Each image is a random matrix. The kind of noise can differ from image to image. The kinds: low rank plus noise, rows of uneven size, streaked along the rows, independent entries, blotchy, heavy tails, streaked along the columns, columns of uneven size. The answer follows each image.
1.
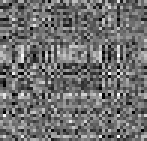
low rank plus noise
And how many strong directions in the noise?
one
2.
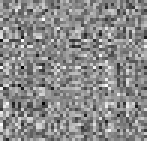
low rank plus noise
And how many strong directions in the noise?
two
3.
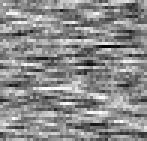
streaked along the rows
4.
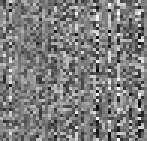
columns of uneven size
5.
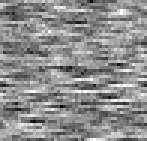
streaked along the rows
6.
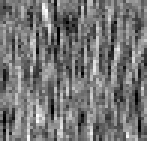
streaked along the columns
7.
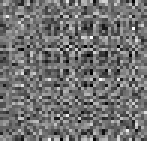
low rank plus noise
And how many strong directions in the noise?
one
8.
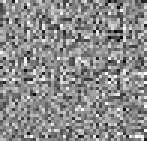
low rank plus noise
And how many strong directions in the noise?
five to eight
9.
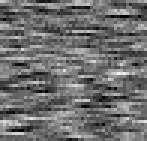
streaked along the rows
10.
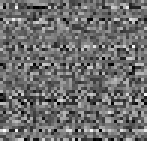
rows of uneven size
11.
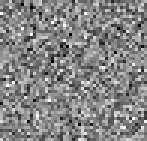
independent entries
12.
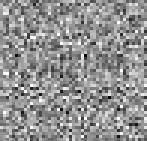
low rank plus noise
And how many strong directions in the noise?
three or four
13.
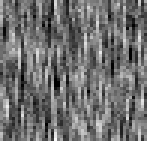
streaked along the columns
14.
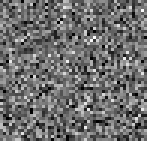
independent entries
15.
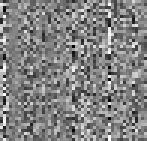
columns of uneven size
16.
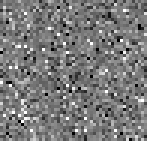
heavy tails
